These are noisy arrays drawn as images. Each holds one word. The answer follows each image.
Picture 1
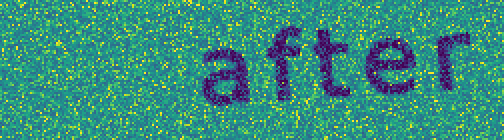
after
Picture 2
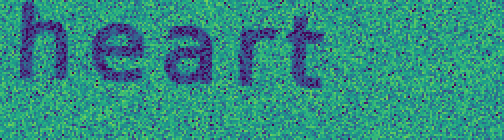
heart
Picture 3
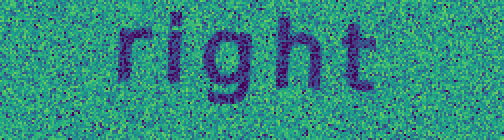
right
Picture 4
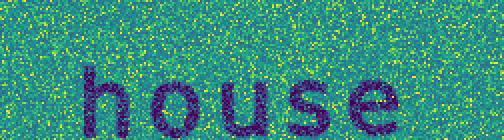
house
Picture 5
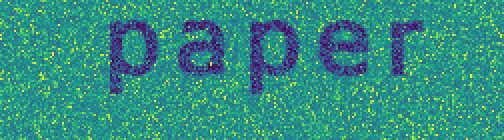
paper
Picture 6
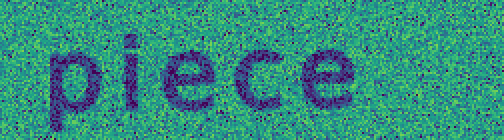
piece
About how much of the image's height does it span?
two thirds
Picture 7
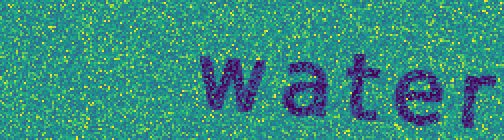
water
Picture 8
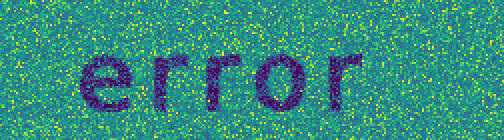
error
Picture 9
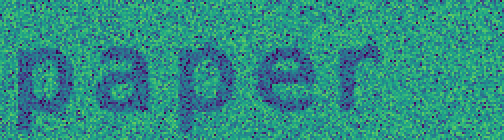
paper
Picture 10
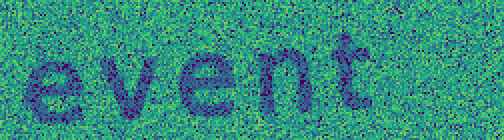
event
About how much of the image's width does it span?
two thirds
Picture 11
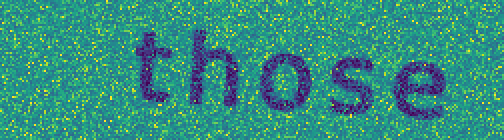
those
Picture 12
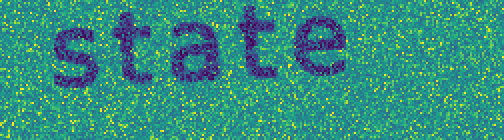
state
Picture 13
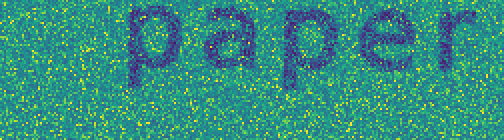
paper
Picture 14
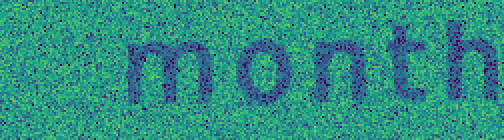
month
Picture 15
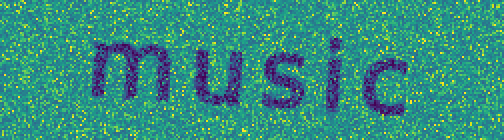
music
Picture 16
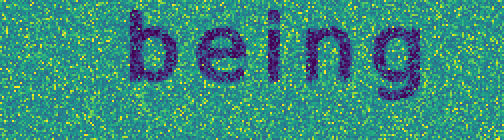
being
